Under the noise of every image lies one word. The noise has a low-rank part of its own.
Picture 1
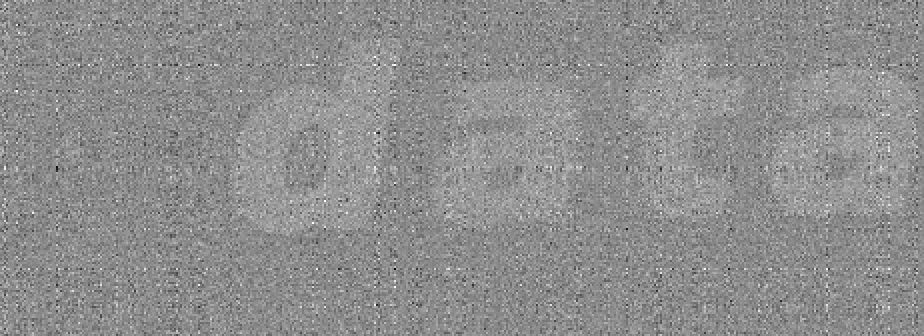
data
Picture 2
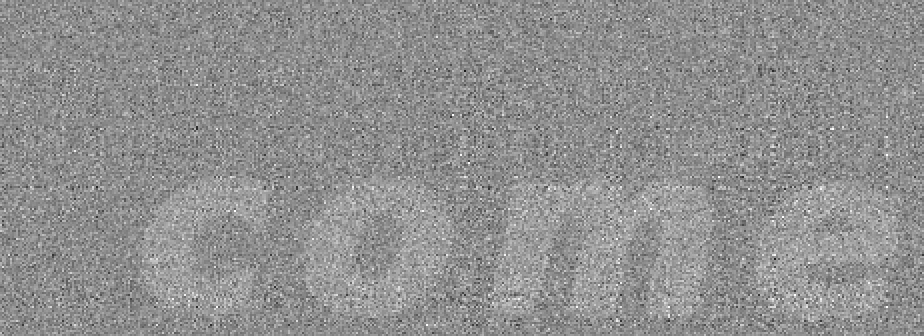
come
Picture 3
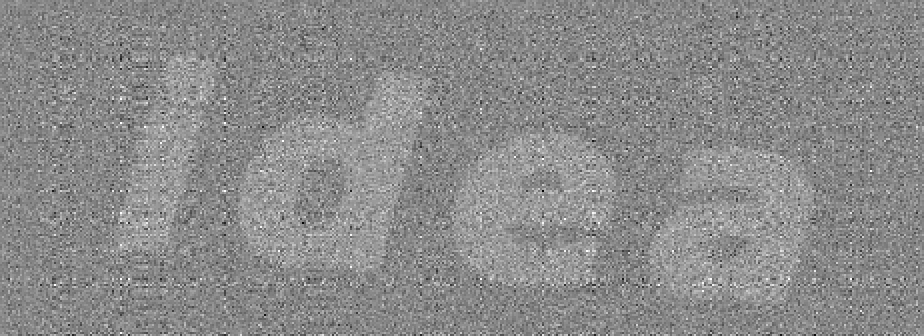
idea
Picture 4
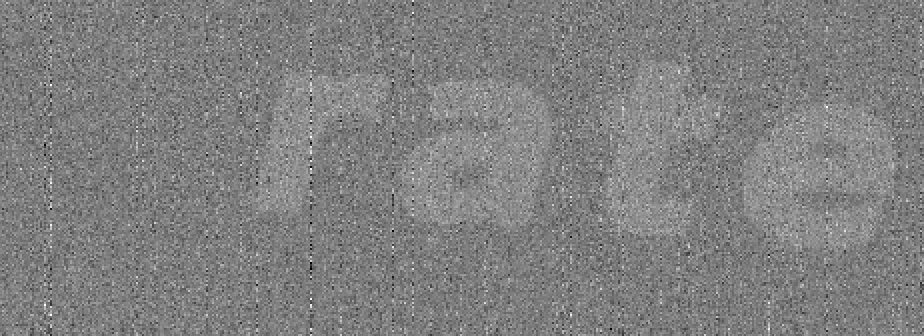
rate
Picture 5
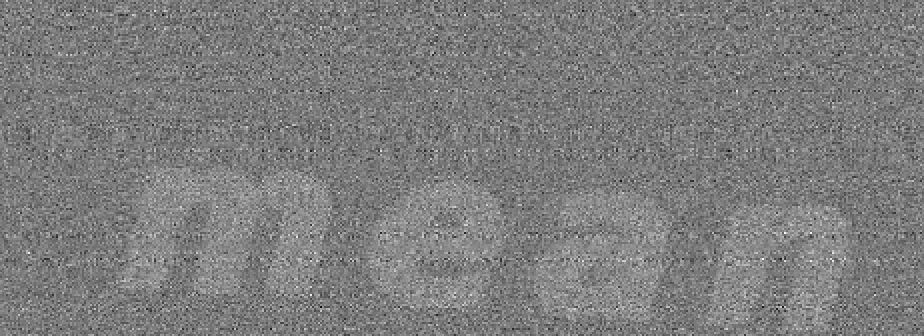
mean
